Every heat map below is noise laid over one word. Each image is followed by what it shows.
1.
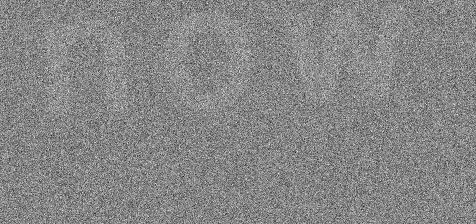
now
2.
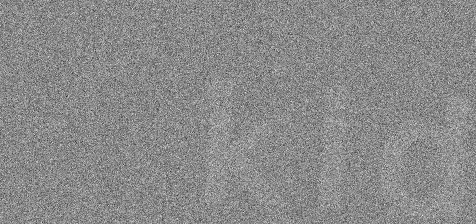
kid
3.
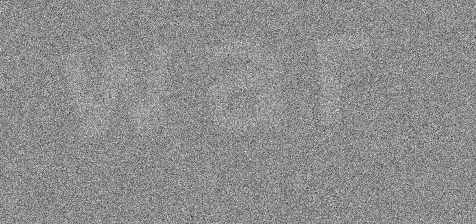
war
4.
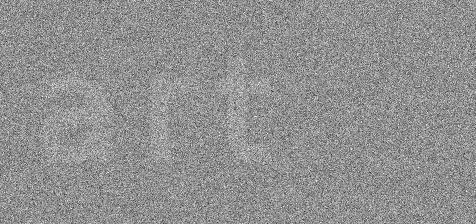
art
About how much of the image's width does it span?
half
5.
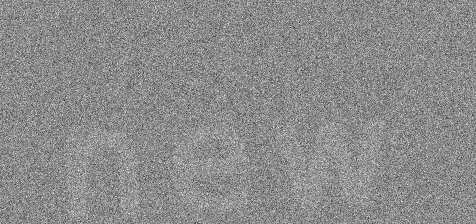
new
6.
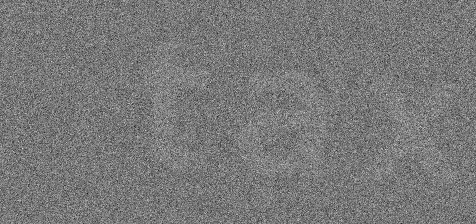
tax
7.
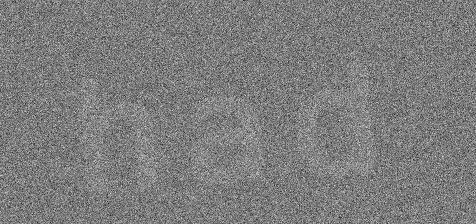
had
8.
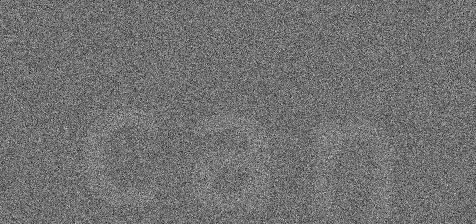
can
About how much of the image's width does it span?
two thirds
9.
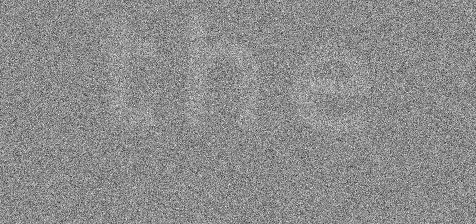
the
